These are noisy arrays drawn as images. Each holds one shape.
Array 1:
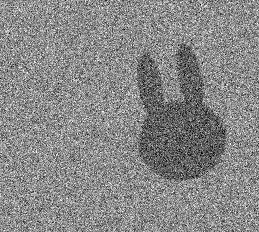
rabbit's head
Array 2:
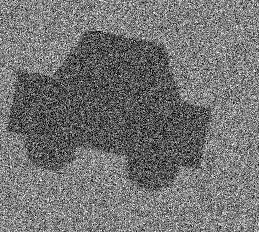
car
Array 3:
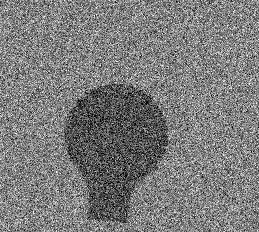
light bulb
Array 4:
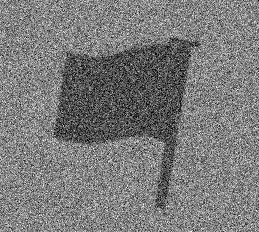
flag
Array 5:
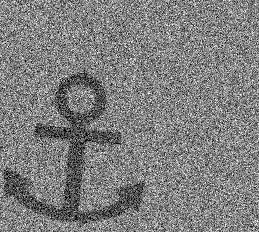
anchor
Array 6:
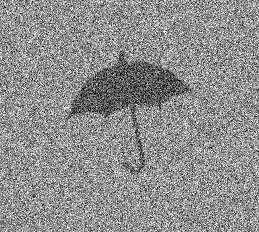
umbrella
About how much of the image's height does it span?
half
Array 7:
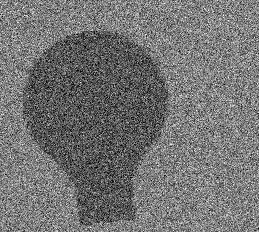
light bulb
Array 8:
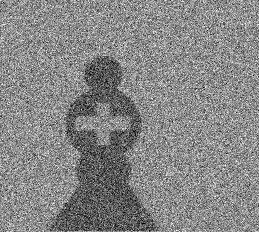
chess bishop
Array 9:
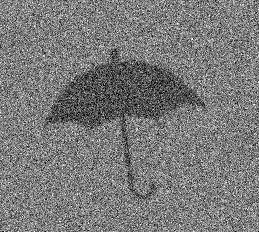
umbrella
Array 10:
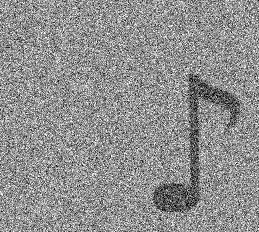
musical note
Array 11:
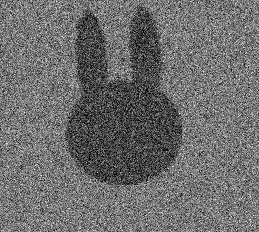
rabbit's head
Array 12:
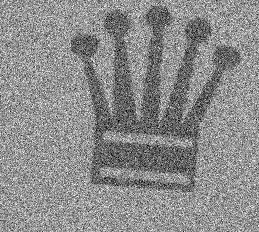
chess queen
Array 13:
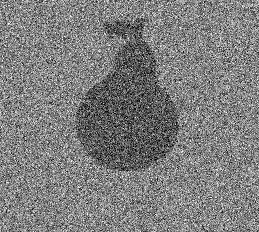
pear
